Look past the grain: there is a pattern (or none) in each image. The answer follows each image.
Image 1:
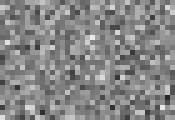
only noise
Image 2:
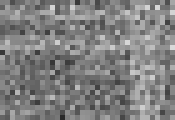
bands of rows crossing bands of columns
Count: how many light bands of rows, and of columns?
2 and 1
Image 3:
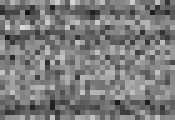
bands of rows
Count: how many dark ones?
3
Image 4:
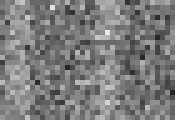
bands of columns
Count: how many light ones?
2
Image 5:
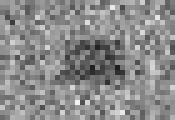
one block
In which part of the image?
centre
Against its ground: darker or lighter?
darker
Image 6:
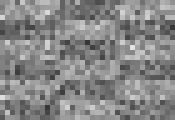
a checkerboard
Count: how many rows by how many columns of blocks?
6 by 3
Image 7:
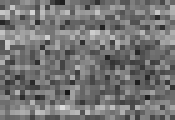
bands of rows
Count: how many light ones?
3
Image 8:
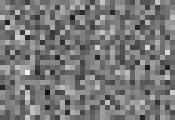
only noise
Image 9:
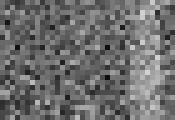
one band of columns
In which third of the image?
right
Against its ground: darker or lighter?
lighter
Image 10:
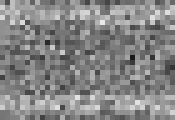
bands of rows
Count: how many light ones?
2
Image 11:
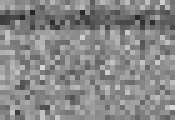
one band of rows
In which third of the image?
top
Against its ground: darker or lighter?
darker
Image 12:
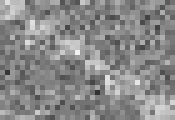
blocks along the diagonal
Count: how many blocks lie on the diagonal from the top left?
6
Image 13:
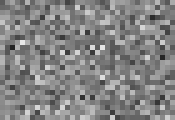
only noise
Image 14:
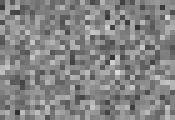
only noise
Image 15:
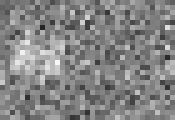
one block
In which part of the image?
middle left
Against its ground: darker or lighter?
lighter
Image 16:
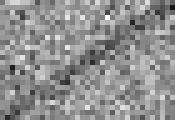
a diagonal band
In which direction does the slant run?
bottom left to top right
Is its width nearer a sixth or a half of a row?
a sixth
